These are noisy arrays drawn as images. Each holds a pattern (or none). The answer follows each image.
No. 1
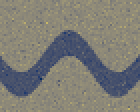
a wavy band
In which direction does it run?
left to right
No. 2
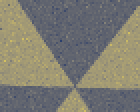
spokes from one point
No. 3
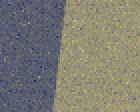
a sharp edge
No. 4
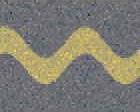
a wavy band
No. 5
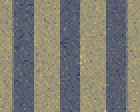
vertical stripes
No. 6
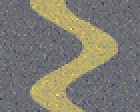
a wavy band
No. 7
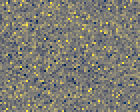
only noise
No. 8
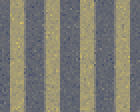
vertical stripes
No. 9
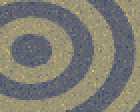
rings round one point
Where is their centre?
middle left
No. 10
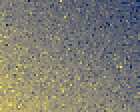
a smooth slope
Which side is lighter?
bottom left
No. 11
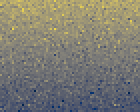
a smooth slope
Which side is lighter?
top
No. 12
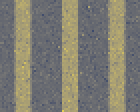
vertical stripes
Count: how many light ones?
3
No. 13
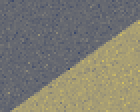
a sharp edge
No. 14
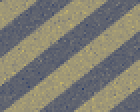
diagonal stripes
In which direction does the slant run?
bottom left to top right
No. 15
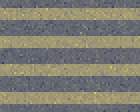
horizontal stripes
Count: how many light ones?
4
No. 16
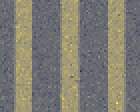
vertical stripes
